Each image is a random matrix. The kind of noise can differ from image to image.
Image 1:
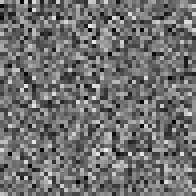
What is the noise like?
low rank plus noise
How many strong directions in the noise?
five to eight
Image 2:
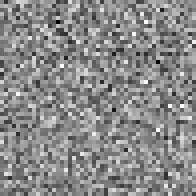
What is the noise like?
independent entries
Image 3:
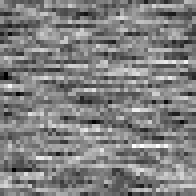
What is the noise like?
streaked along the rows
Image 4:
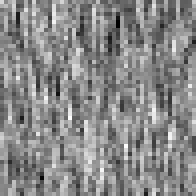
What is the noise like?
streaked along the columns
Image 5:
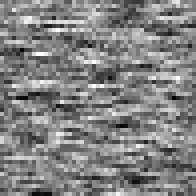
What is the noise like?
streaked along the rows
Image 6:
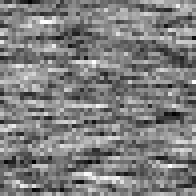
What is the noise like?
streaked along the rows
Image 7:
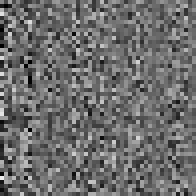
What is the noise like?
columns of uneven size
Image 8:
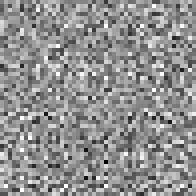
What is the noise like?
low rank plus noise
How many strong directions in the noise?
two
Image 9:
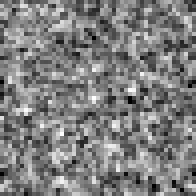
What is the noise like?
blotchy
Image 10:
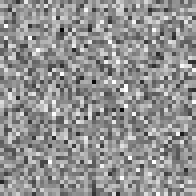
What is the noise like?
independent entries
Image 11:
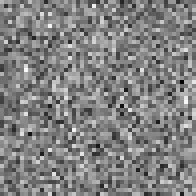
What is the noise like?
independent entries
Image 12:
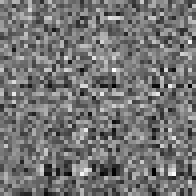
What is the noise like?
low rank plus noise
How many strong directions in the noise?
one
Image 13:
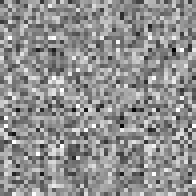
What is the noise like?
low rank plus noise
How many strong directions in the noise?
two
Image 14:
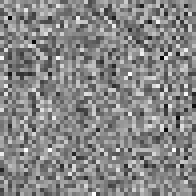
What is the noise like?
low rank plus noise
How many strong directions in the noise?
three or four
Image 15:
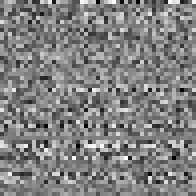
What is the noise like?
rows of uneven size
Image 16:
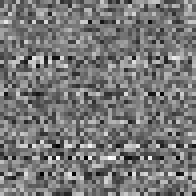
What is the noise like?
rows of uneven size
